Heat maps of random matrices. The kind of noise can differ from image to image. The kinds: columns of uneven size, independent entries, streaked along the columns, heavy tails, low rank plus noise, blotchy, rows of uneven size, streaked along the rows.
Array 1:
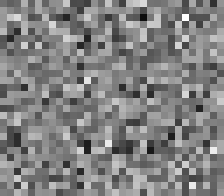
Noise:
low rank plus noise
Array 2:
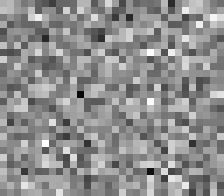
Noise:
low rank plus noise
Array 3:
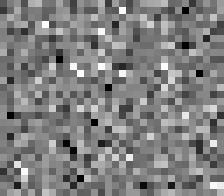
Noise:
heavy tails
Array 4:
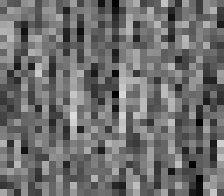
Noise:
streaked along the columns
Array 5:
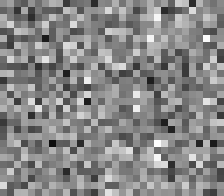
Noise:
low rank plus noise
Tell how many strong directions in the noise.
five to eight
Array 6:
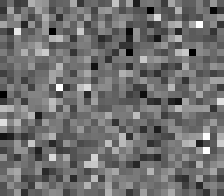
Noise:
heavy tails
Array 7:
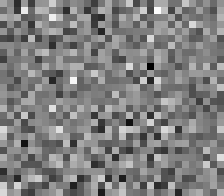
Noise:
low rank plus noise
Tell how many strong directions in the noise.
two
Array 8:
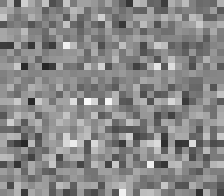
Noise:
rows of uneven size
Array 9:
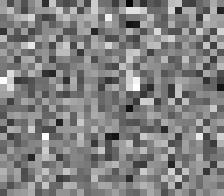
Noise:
low rank plus noise
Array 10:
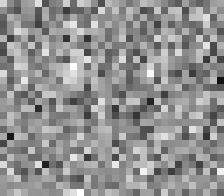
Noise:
low rank plus noise
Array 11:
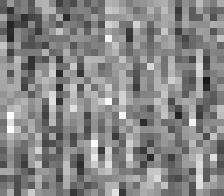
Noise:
streaked along the columns
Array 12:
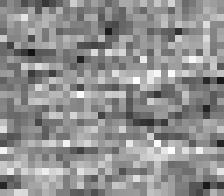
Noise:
streaked along the rows
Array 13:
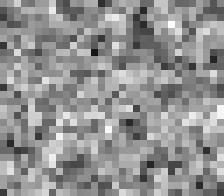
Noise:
blotchy
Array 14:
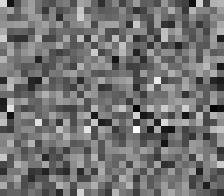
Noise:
low rank plus noise
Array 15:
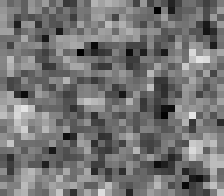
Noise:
blotchy
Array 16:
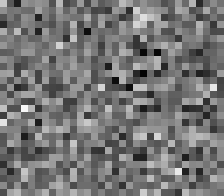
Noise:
low rank plus noise
